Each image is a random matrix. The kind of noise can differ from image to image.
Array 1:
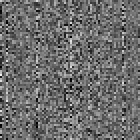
columns of uneven size
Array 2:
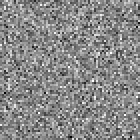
independent entries
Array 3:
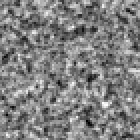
blotchy
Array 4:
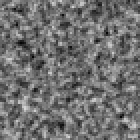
blotchy
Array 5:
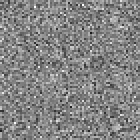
low rank plus noise
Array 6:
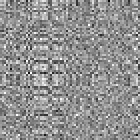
low rank plus noise
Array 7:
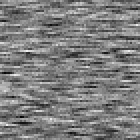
streaked along the rows
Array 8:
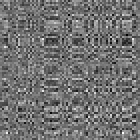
low rank plus noise
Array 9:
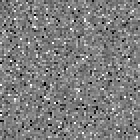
heavy tails
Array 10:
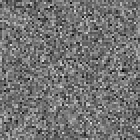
independent entries
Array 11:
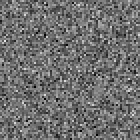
independent entries
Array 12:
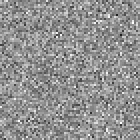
independent entries
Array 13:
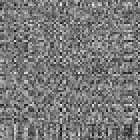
low rank plus noise
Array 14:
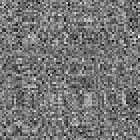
low rank plus noise
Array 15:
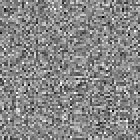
low rank plus noise
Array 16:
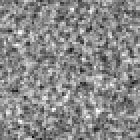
blotchy
